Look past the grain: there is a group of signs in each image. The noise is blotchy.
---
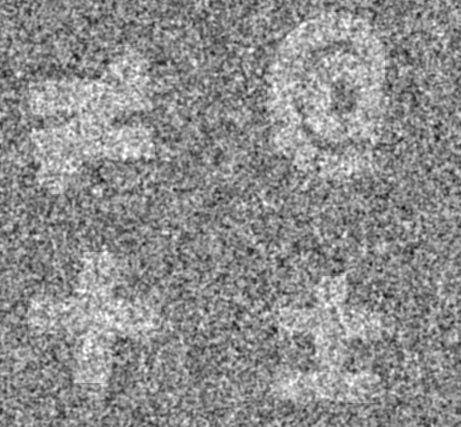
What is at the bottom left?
plus sign
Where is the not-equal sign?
top left
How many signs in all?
4
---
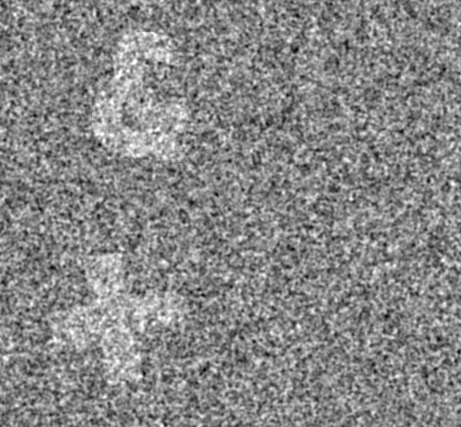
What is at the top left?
ampersand
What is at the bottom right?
nothing
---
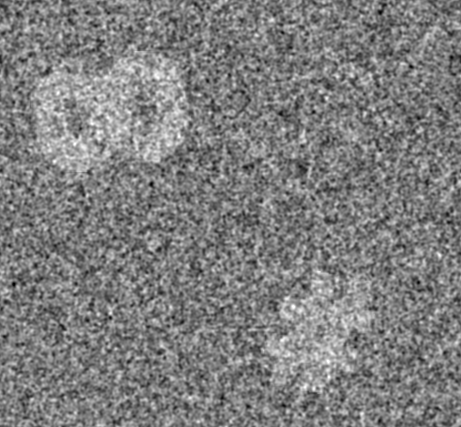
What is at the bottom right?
hash sign
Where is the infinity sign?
top left
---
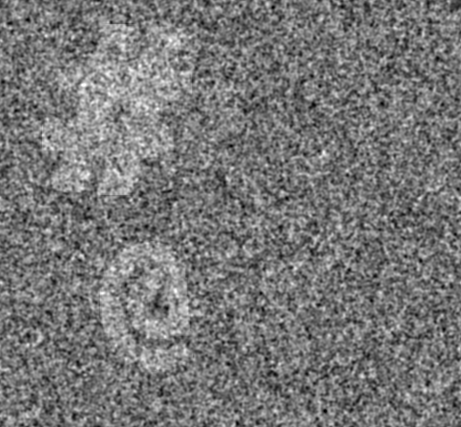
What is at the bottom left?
at sign
